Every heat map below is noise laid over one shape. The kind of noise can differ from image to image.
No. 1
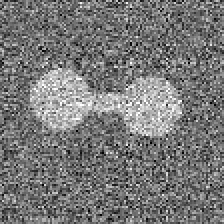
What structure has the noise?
low rank plus noise
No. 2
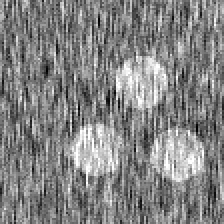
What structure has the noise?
streaked along the columns
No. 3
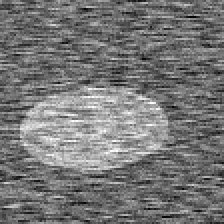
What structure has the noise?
streaked along the rows
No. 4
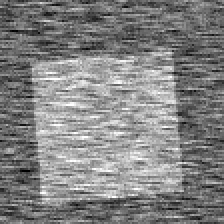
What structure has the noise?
streaked along the rows
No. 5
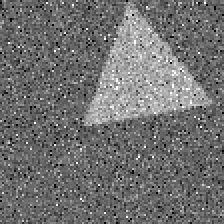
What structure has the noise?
heavy tails
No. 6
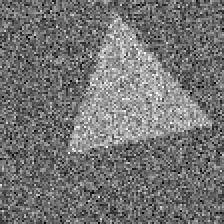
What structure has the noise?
independent entries
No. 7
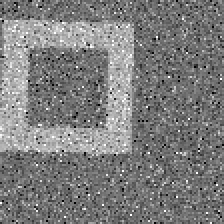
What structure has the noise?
heavy tails
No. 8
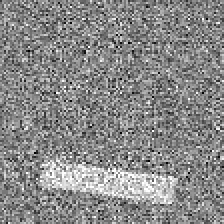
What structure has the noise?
low rank plus noise
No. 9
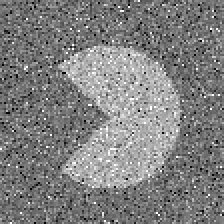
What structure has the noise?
heavy tails
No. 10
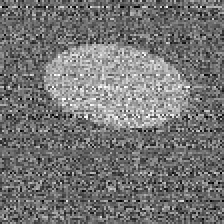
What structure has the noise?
rows of uneven size
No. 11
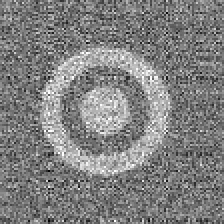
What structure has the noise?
low rank plus noise
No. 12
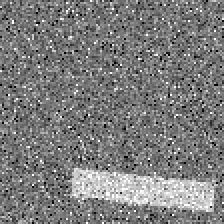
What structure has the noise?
heavy tails
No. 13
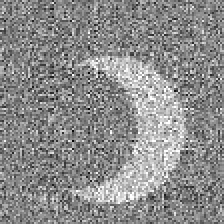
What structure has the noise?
low rank plus noise
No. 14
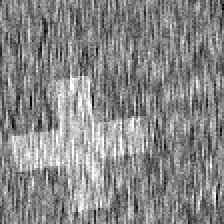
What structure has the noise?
streaked along the columns
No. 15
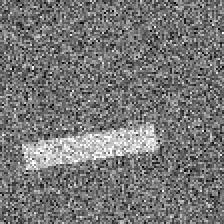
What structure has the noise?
independent entries
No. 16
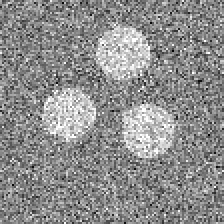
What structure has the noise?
independent entries
